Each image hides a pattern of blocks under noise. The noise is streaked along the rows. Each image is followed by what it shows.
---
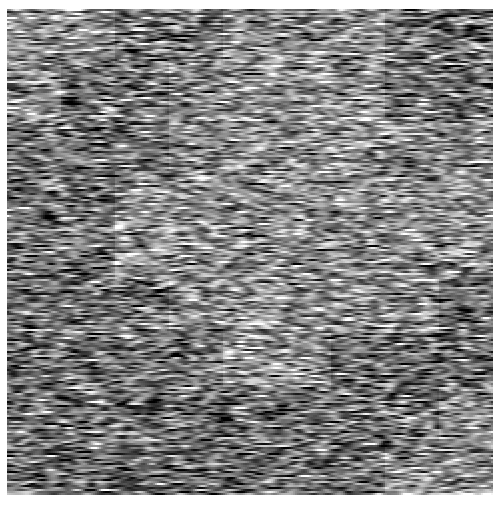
mirrored about the diagonal from the bottom left
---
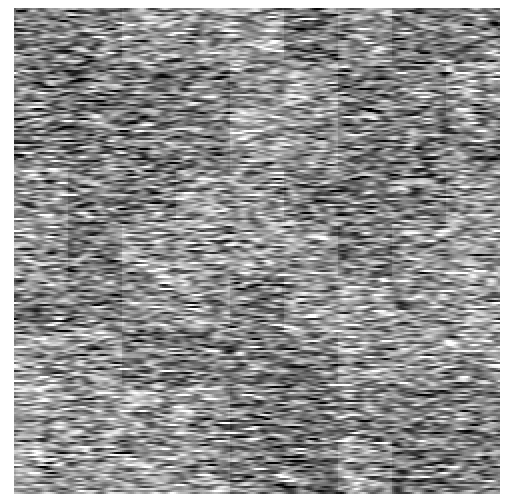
no symmetry
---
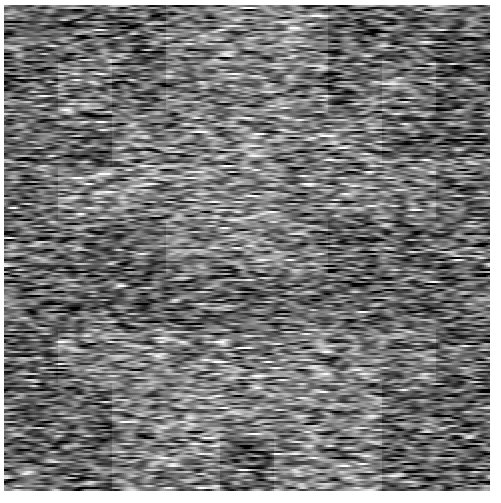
left and right mirror each other
